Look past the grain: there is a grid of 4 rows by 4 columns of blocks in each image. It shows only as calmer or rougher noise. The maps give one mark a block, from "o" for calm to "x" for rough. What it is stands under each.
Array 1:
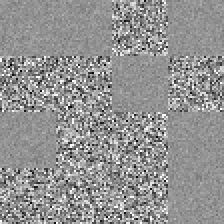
ooxo
xxox
oxxo
xxxo
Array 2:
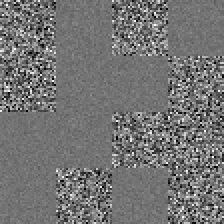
xoxo
xoox
ooxx
oxox
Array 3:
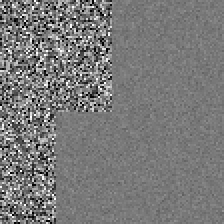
xxoo
xxoo
xooo
xooo
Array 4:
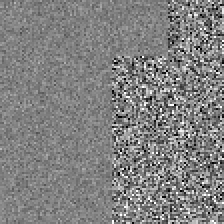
ooox
ooxx
ooxx
ooxx
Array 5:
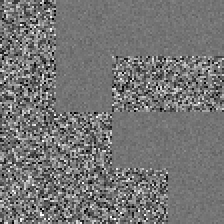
xooo
xoxx
xxoo
xxxo
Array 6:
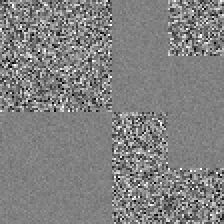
xxox
xxoo
ooxo
ooxx
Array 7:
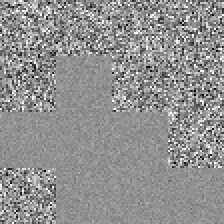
xxxx
xoxx
ooox
xooo
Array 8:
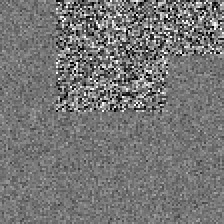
oxxx
oxxo
oooo
oooo
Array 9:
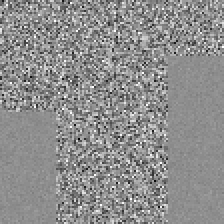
xxxx
xxxo
oxxo
oxxo
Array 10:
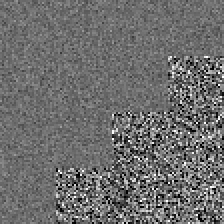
oooo
ooox
ooxx
oxxx
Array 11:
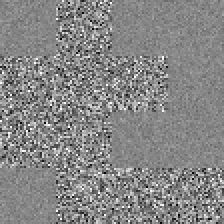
oxoo
xxxo
xxoo
oxxx
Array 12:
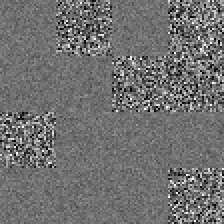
oxox
ooxx
xooo
ooox
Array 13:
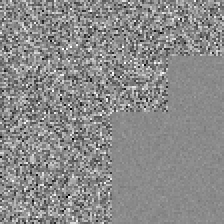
xxxx
xxxo
xxoo
xxoo
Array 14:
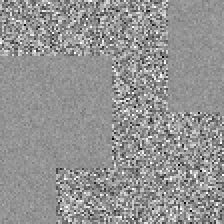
xxxo
ooxo
ooxx
oxxx
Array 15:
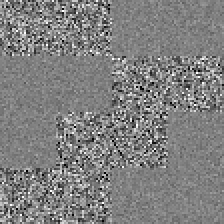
xxoo
ooxx
oxxo
xxoo
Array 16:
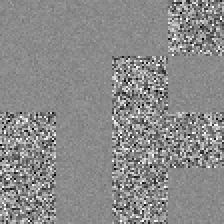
ooox
ooxo
xoxx
xoxo
